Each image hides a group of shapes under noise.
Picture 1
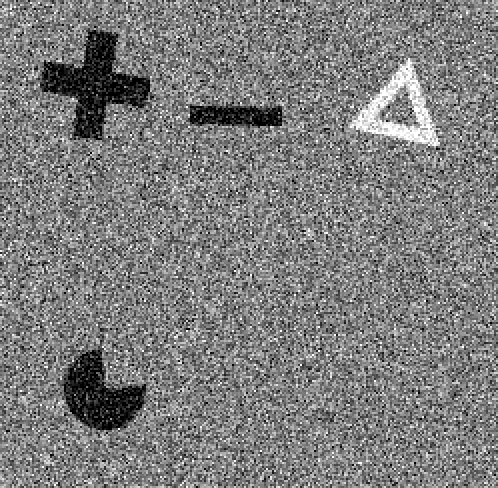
top left: dark cross; top middle: dark bar; top right: light triangle frame; bottom left: dark disc with a wedge cut out
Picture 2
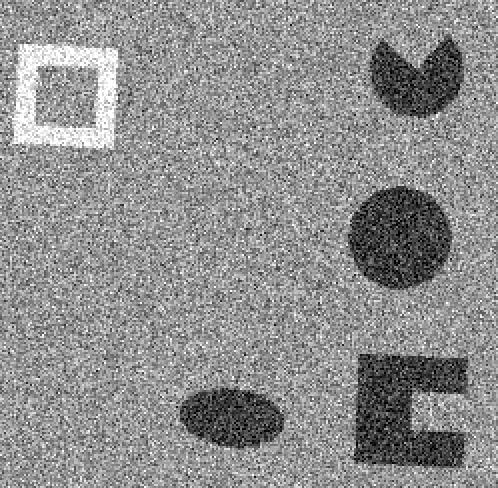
top left: light square frame; top right: dark disc with a wedge cut out; middle right: dark disc; bottom middle: dark ellipse; bottom right: dark square with a notch
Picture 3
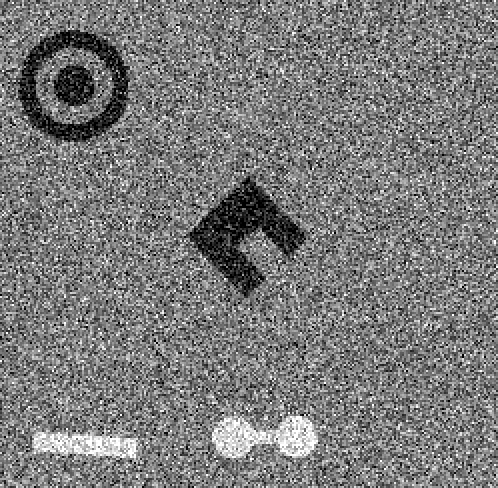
top left: dark bullseye; centre: dark square with a notch; bottom left: light bar; bottom middle: light dumbbell
